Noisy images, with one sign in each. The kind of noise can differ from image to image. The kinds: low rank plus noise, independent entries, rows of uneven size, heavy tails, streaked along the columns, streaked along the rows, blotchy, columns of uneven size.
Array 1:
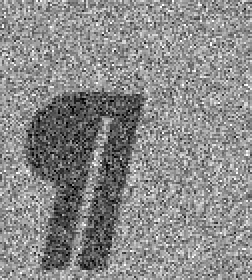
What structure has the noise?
independent entries
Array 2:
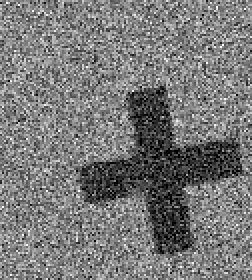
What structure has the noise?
independent entries
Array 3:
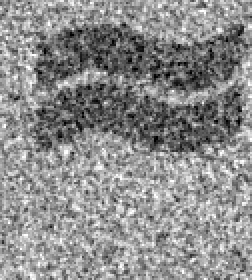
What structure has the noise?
blotchy
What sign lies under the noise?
approximately sign
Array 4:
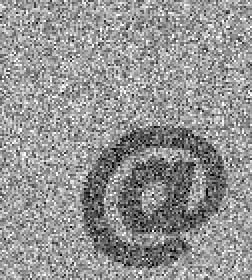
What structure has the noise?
independent entries
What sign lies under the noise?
at sign
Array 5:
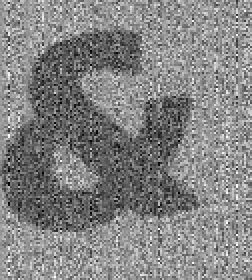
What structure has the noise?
columns of uneven size
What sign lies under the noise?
ampersand
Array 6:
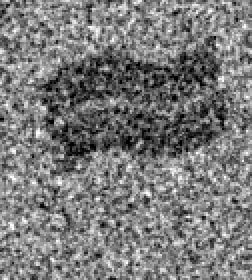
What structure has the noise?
blotchy
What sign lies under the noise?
approximately sign
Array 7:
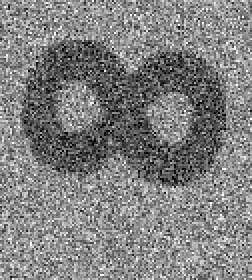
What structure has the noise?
independent entries
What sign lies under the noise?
infinity sign
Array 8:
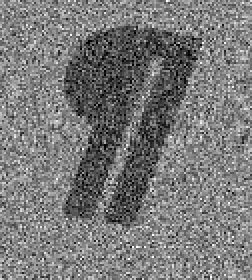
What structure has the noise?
low rank plus noise
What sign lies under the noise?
pilcrow
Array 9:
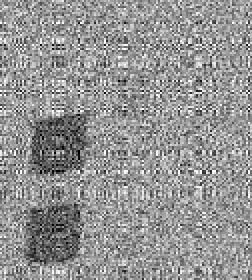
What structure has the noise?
low rank plus noise
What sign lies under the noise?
colon
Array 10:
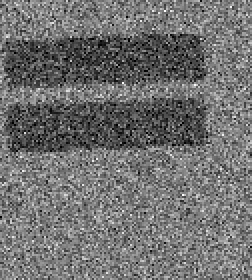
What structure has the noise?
independent entries
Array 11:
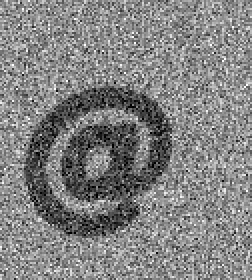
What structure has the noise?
independent entries
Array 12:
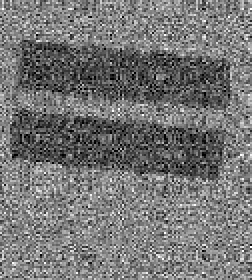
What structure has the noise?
low rank plus noise
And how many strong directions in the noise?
three or four
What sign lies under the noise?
equals sign
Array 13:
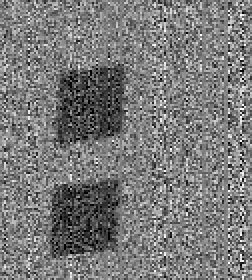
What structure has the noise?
columns of uneven size
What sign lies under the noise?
colon
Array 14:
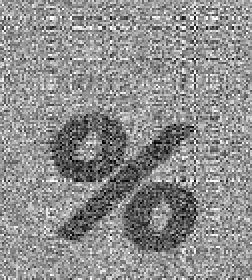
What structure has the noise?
low rank plus noise
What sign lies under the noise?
percent sign
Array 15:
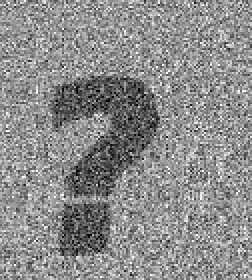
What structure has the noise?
low rank plus noise
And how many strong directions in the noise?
five to eight
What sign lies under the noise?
question mark
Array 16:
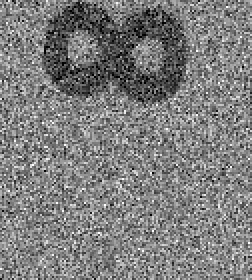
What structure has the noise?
independent entries
